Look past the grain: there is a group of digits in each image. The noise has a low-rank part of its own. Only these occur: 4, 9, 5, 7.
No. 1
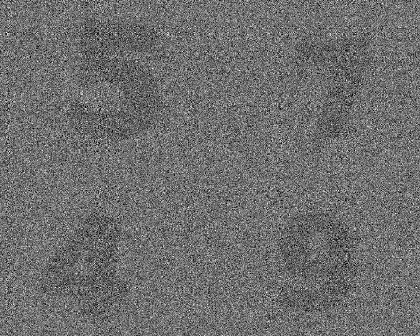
top left: 5; top right: 7; bottom left: 4; bottom right: 9
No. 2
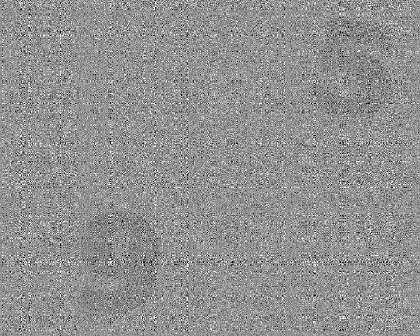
top right: 5; bottom left: 9
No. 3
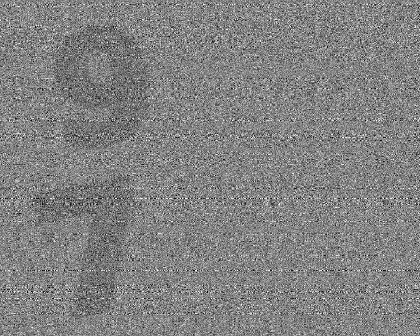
top left: 9; bottom left: 7
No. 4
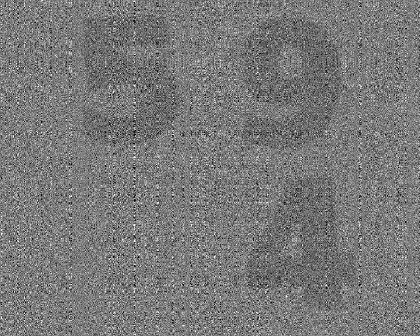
top left: 5; top right: 9; bottom right: 4
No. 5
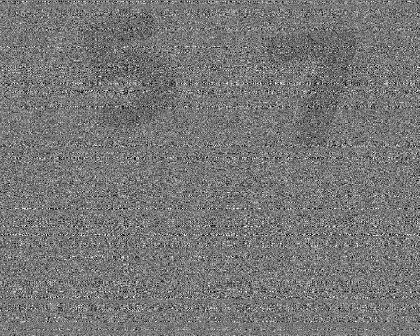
top left: 5; top right: 7
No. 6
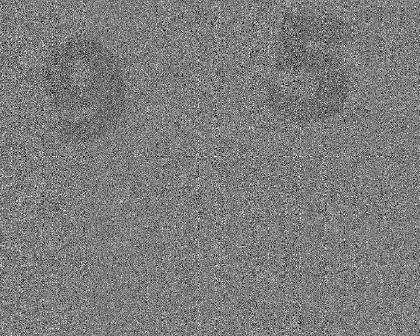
top left: 9; top right: 5
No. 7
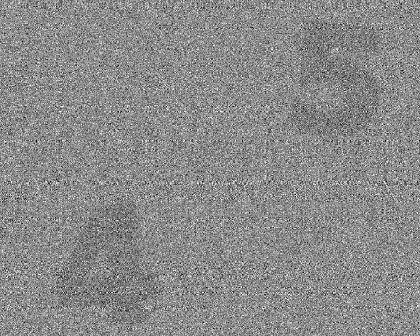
top right: 5; bottom left: 4
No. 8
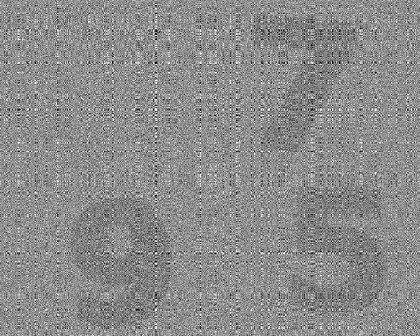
top right: 7; bottom left: 9; bottom right: 5
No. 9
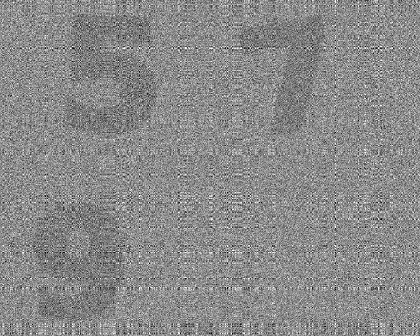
top left: 5; top right: 7; bottom left: 9
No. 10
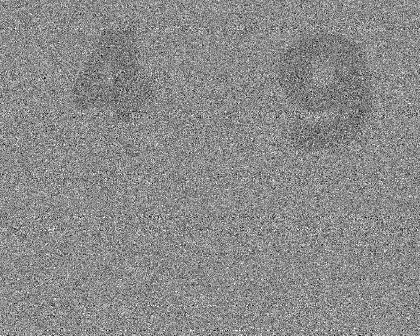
top left: 4; top right: 9
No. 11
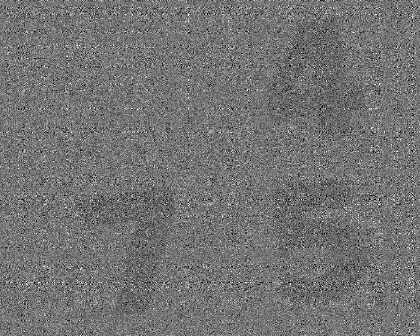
top right: 4; bottom left: 7; bottom right: 5
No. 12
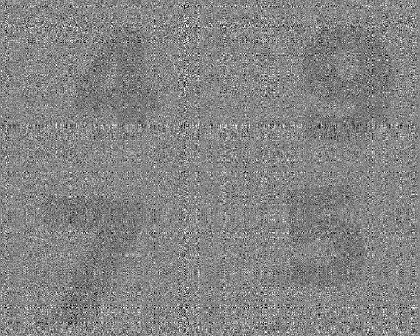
top left: 4; top right: 9; bottom left: 7; bottom right: 5
